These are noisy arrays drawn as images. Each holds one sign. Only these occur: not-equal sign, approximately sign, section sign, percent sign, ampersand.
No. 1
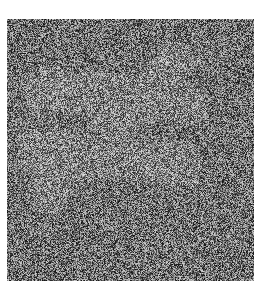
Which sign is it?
not-equal sign
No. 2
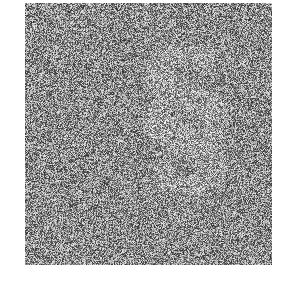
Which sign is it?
section sign
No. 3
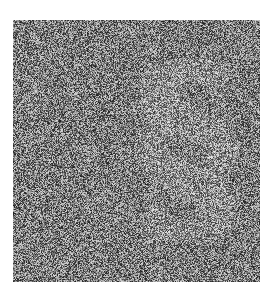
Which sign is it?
section sign
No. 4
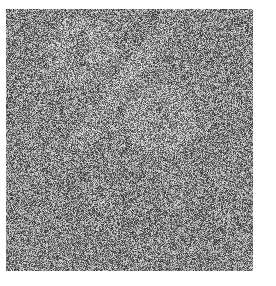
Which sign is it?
percent sign
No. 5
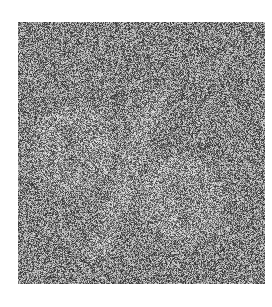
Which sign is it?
percent sign
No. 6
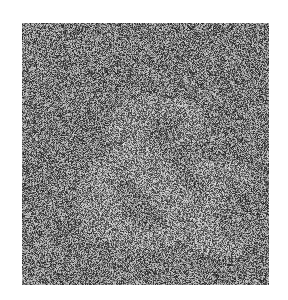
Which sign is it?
ampersand
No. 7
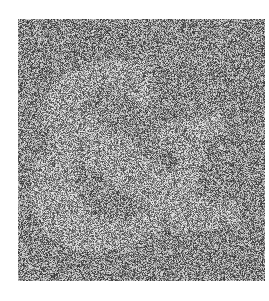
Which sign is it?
ampersand
